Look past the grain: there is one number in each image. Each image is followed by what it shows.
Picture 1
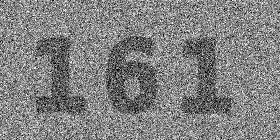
161
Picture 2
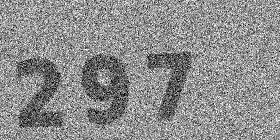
297
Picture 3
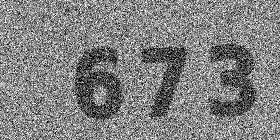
673
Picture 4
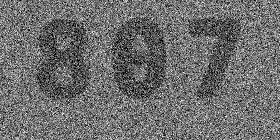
807
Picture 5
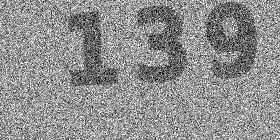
139
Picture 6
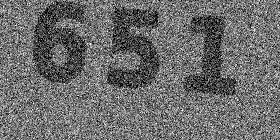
651
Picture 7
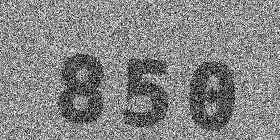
850
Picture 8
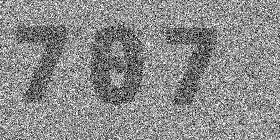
707
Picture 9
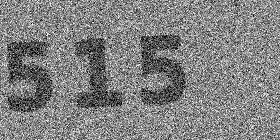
515
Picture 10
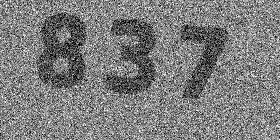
837
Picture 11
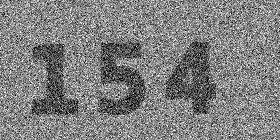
154
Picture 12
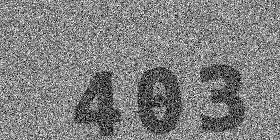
403
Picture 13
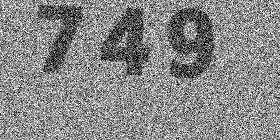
749
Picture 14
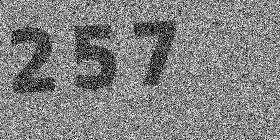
257
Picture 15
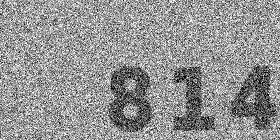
814
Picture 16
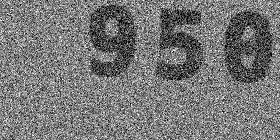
950
